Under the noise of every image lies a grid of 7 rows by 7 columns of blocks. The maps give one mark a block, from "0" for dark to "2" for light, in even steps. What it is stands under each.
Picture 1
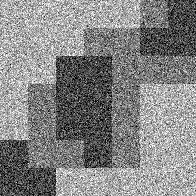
2222210
2221100
2200111
2100122
2100122
0110122
0022222
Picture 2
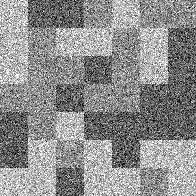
2001211
2122120
2110120
1101100
0120000
0212022
2202212
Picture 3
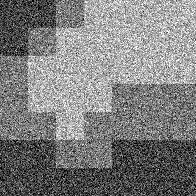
0012222
0122222
1222222
1222111
1121111
0011000
0000000
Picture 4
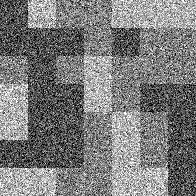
0211222
0001011
1012111
2002100
2001210
0001210
2211220
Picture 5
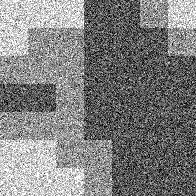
2220012
2110001
1110000
0010000
1110000
2211000
2221000
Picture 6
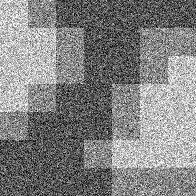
2100000
2210011
2210012
2100122
1000122
0001222
0000111
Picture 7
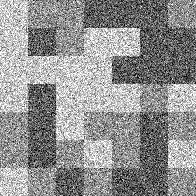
2110001
2012200
2222000
2022212
1021101
1012102
2101001
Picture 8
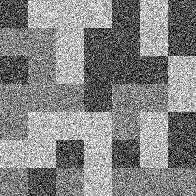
0222020
1120020
0120002
1110112
1222120
2202020
1012111
